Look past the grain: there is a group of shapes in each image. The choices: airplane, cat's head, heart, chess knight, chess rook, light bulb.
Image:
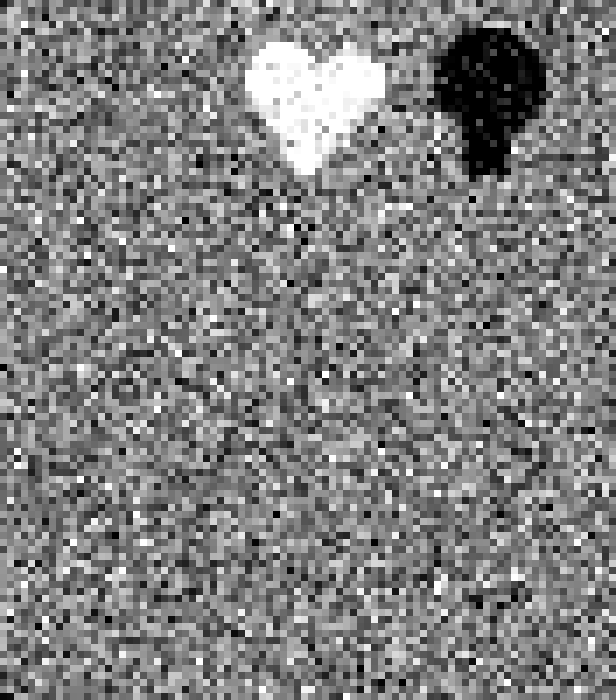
top middle: light heart; top right: dark light bulb
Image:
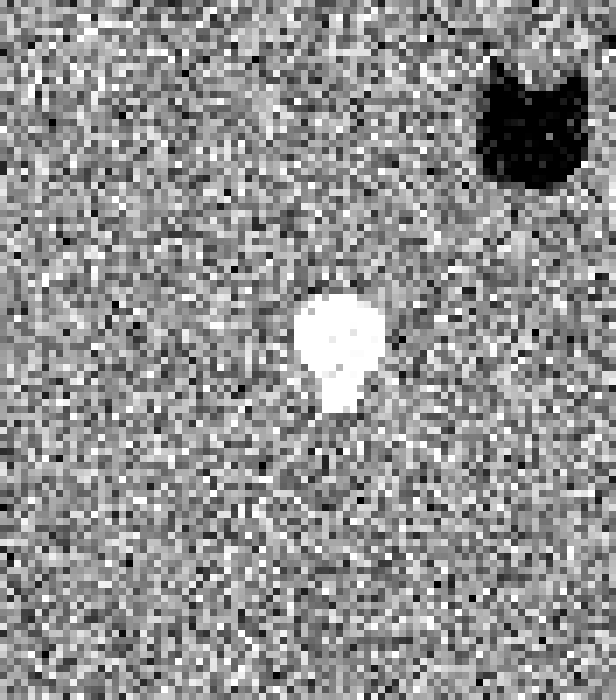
top right: dark cat's head; centre: light light bulb
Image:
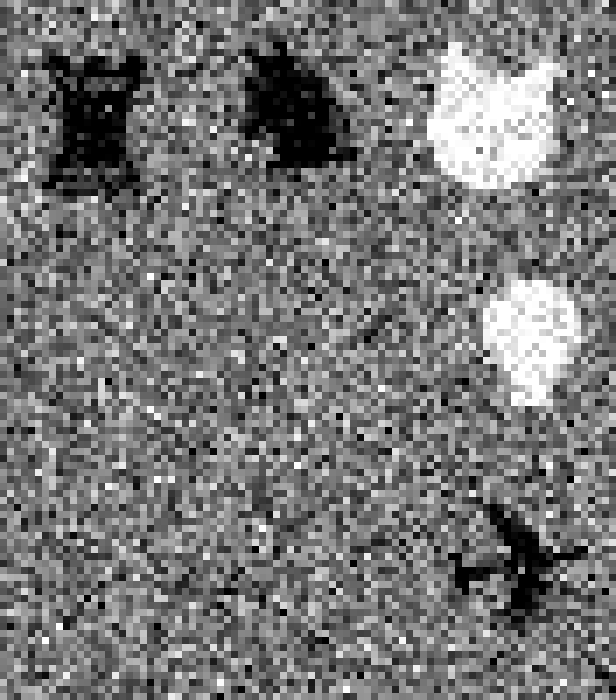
top left: dark chess rook; top middle: dark chess knight; top right: light cat's head; middle right: light light bulb; bottom right: dark airplane
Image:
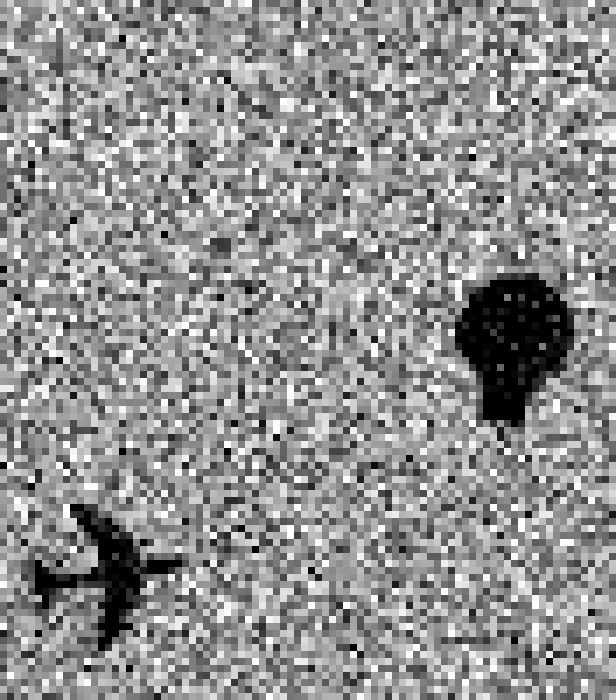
middle right: dark light bulb; bottom left: dark airplane
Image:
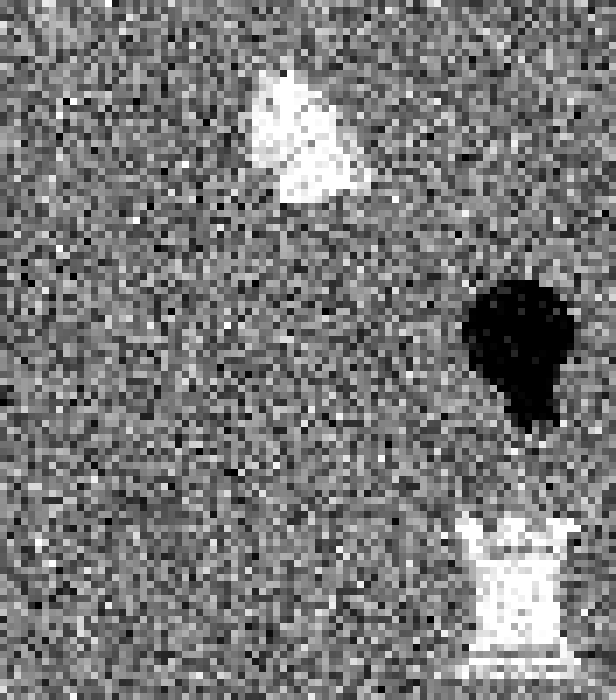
top middle: light chess knight; middle right: dark light bulb; bottom right: light chess rook
